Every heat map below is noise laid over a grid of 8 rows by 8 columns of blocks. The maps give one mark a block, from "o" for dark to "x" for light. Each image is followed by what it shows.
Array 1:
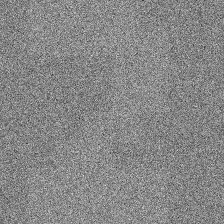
o x x x x o o o
o x x x x x o o
o o o o x x o o
o o o o x x o o
o o o x x o o o
o o x x o o o o
o x x x x x o o
o x x x x x o o
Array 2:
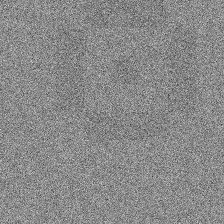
x x x o o o x x
x x o x x x o x
x x o x o x o x
x x o x x x o x
x x x o o o x x
x x x x x x x x
x x x x x x x x
x x x x x x x x
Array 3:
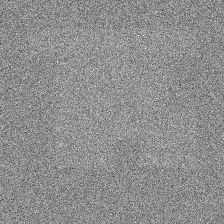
o o o o o o o o
o x x x x x x o
o o x x x x o o
o o x x x x o o
o o x x x x x o
o o x x o x x o
o o o o o o o o
o o o o o o o o
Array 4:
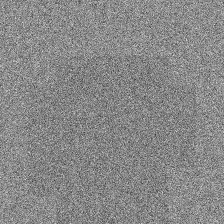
x x x x x x x x
x x x x x x x x
x x o o o o x x
x o o o o o o x
x o o o o o o x
x o o o o o o x
x o o o o o x x
x x o o o o x x
